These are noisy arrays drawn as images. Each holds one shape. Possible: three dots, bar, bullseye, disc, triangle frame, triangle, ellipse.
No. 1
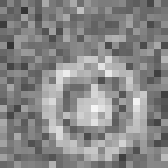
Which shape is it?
bullseye
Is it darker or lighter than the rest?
lighter
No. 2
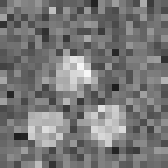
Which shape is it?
three dots
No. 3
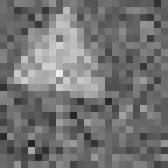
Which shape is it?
triangle
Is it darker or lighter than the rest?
lighter
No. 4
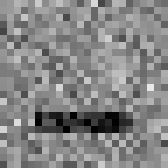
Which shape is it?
bar
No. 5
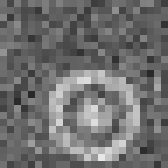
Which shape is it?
bullseye
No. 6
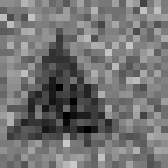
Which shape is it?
triangle
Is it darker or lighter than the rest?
darker
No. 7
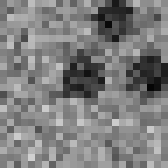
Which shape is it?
three dots
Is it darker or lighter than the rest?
darker
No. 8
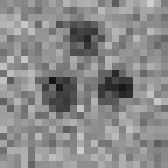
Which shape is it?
three dots
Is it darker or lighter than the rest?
darker
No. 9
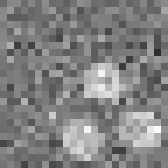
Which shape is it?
three dots
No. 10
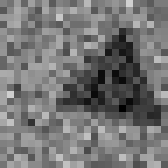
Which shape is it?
triangle
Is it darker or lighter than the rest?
darker
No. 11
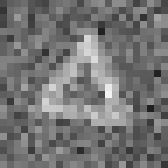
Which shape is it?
triangle frame
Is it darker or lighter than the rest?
lighter
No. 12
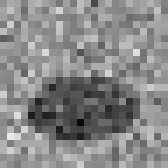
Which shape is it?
ellipse
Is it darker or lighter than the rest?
darker
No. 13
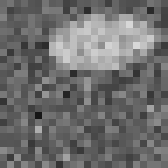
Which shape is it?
ellipse
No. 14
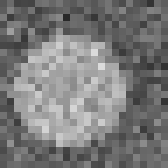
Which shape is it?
disc
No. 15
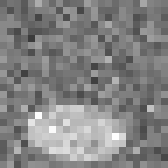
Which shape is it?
ellipse
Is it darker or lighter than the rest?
lighter
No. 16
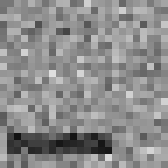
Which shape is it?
bar
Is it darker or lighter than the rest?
darker
